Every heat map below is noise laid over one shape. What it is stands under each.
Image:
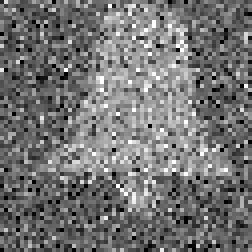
bell
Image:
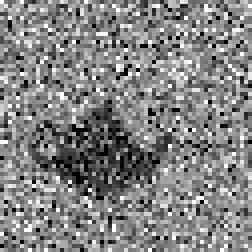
teapot
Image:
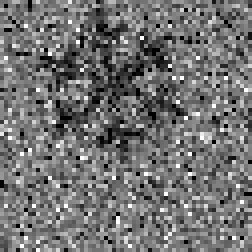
snowflake
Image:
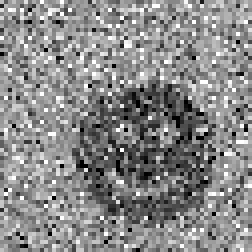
smiling face
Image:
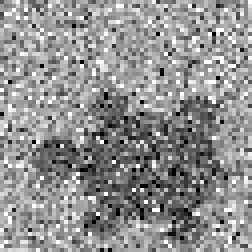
turtle
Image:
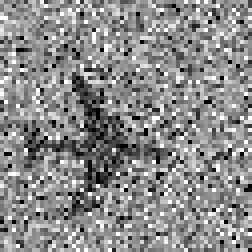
airplane
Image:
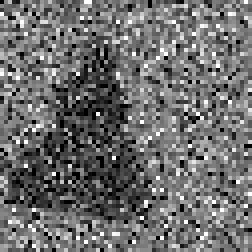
chess pawn
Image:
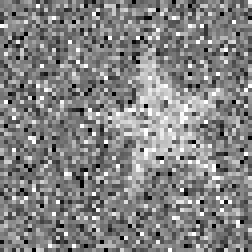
star
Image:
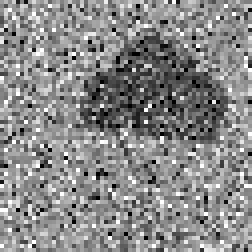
cloud
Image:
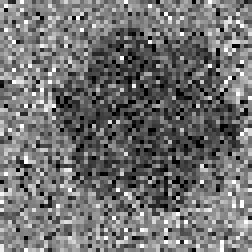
flower
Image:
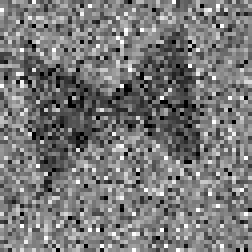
bow tie
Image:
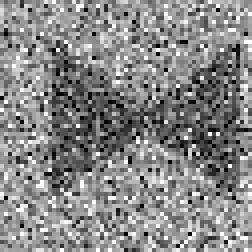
bow tie
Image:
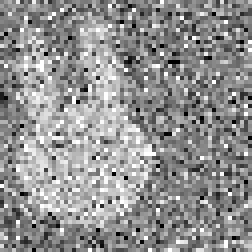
rabbit's head
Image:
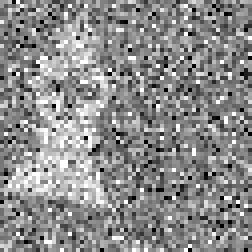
chess bishop
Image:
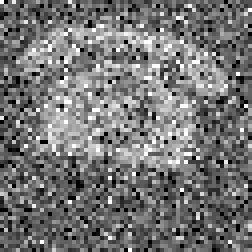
telephone
